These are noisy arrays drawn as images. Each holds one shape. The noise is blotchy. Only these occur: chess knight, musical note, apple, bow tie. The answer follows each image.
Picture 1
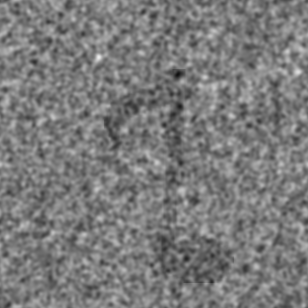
dark musical note
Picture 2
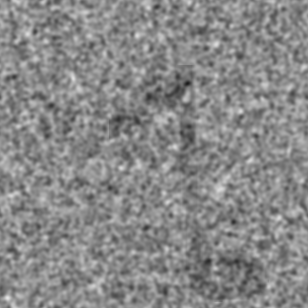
dark musical note
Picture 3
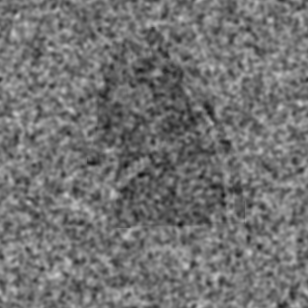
dark chess knight
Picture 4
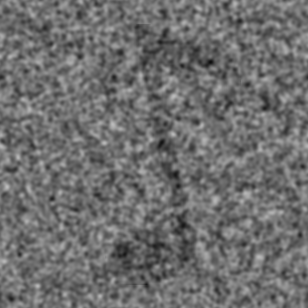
dark musical note
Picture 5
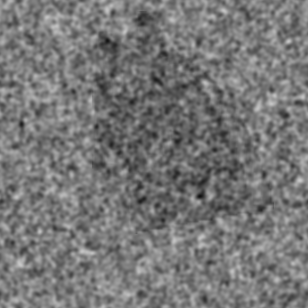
dark chess knight
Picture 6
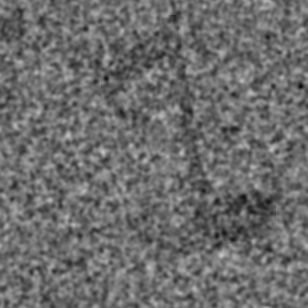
dark musical note
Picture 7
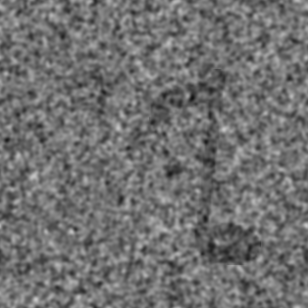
dark musical note
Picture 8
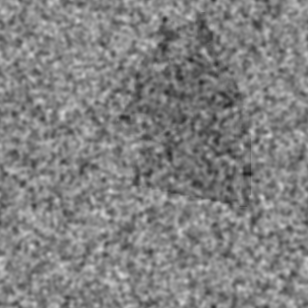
dark chess knight
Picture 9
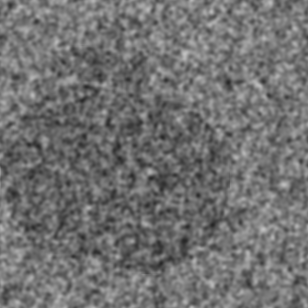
dark apple
